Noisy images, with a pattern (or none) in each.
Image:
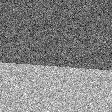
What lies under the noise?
a sharp edge
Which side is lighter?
bottom
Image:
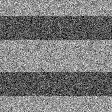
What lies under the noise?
horizontal stripes
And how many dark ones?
2
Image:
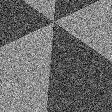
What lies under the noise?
spokes from one point
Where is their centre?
top middle
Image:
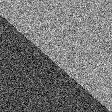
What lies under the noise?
a sharp edge
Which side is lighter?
top right
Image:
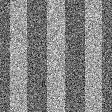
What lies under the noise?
vertical stripes
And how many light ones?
3
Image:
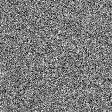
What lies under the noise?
only noise
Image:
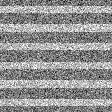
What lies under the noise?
horizontal stripes
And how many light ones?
6
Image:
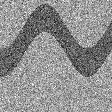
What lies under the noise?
a wavy band
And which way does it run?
left to right
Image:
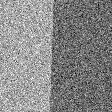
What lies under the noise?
a sharp edge
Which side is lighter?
left
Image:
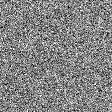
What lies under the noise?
only noise
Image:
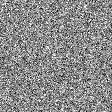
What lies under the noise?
only noise
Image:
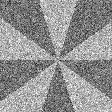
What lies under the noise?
spokes from one point
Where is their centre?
centre
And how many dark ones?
5
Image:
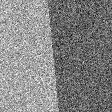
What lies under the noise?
a sharp edge
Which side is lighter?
left
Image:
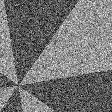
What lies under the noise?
spokes from one point
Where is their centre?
bottom left
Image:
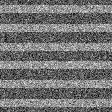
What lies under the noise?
horizontal stripes
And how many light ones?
6
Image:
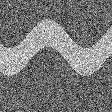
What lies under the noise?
a wavy band
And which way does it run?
left to right
